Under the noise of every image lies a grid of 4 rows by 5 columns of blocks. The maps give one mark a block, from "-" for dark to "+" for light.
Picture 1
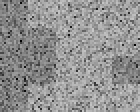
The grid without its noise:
-++++
--+++
--++-
-++++
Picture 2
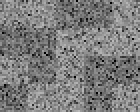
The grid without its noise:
++--+
--+++
+-+--
-++-+
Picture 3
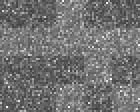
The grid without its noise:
--+--
+++++
---+-
--+-+
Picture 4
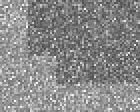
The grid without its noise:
+----
+----
++---
+++++
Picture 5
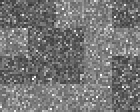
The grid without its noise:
--++-
+--++
---+-
++++-
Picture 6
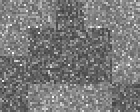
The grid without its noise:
++-++
+---+
----+
-+++-
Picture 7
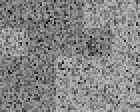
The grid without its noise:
---++
+---+
--+++
--+++
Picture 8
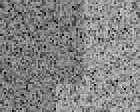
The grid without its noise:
---++
---++
---++
--+++
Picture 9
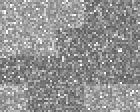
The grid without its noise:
+++--
++---
-----
+--++
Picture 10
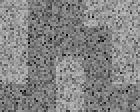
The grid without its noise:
+--++
+---+
+-+-+
--+--
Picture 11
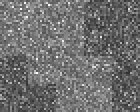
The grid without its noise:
+++--
+++--
-+++-
--++-
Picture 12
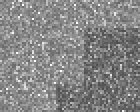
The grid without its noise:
+++++
+++--
+++--
++---
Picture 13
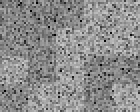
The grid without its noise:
---++
--+++
+-+--
-++-+
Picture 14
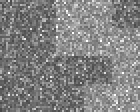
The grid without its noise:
--++-
--+++
----+
---++
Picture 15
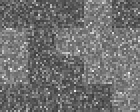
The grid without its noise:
---+-
+-+++
+--++
----+
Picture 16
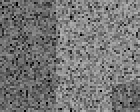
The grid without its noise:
--+++
--+++
--+++
--++-
